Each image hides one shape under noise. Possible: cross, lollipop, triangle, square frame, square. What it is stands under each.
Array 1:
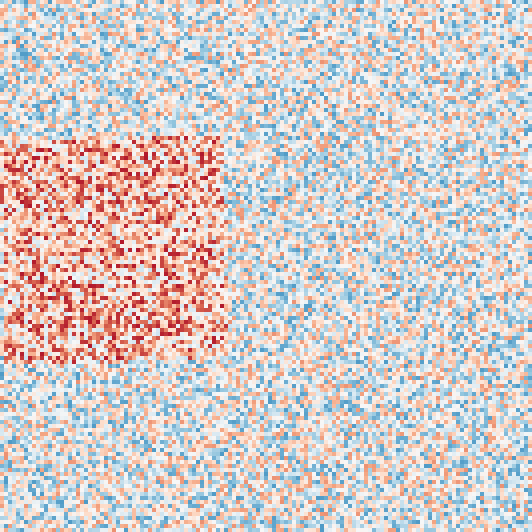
square
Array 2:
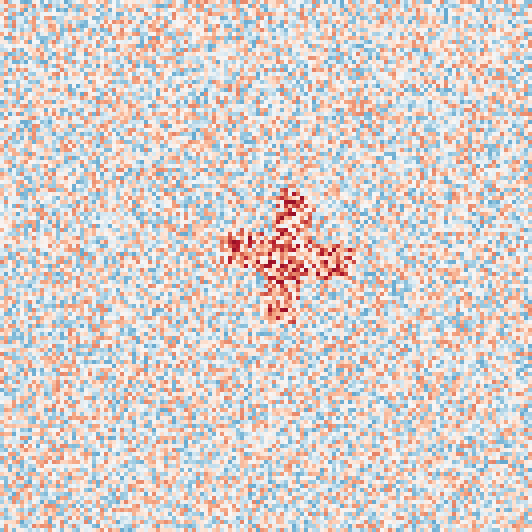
cross
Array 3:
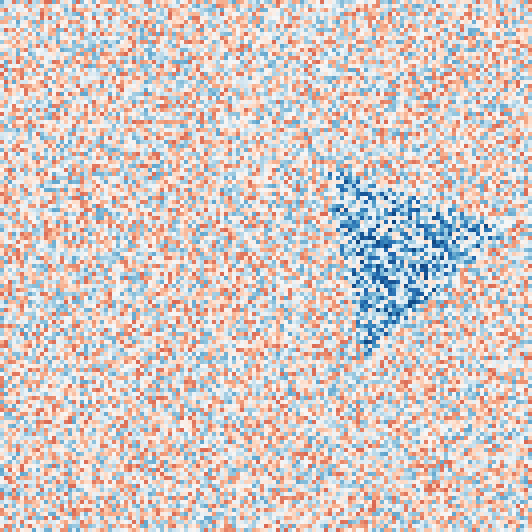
triangle
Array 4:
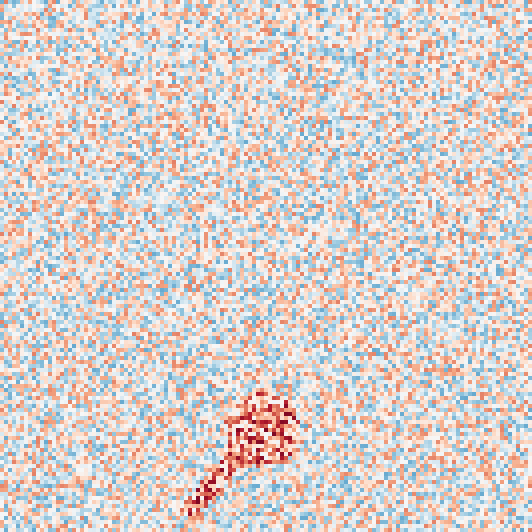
lollipop
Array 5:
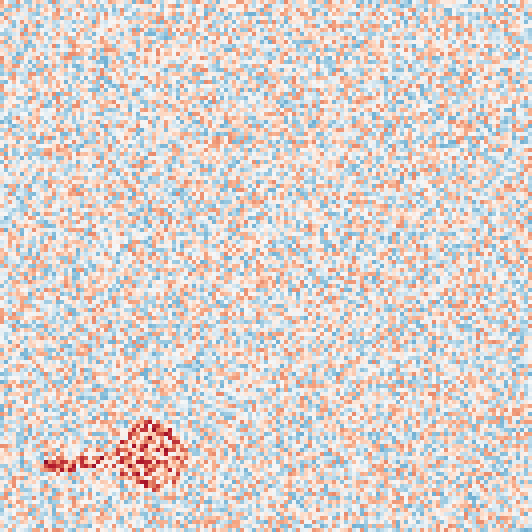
lollipop
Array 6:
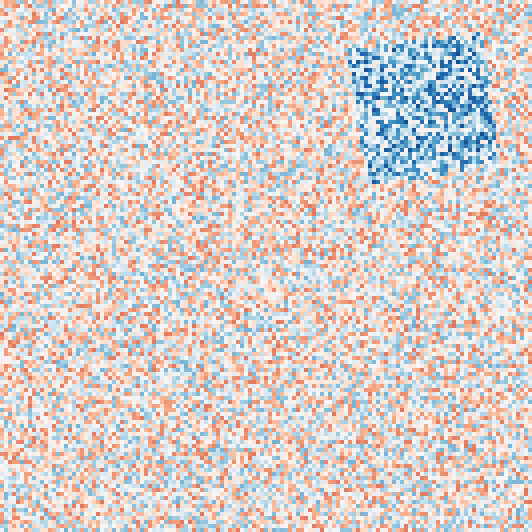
square
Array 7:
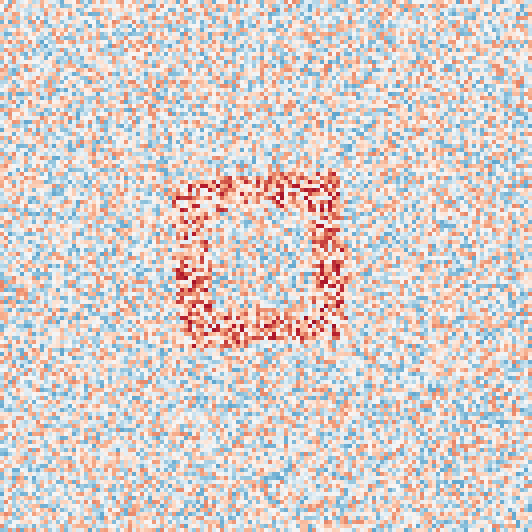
square frame
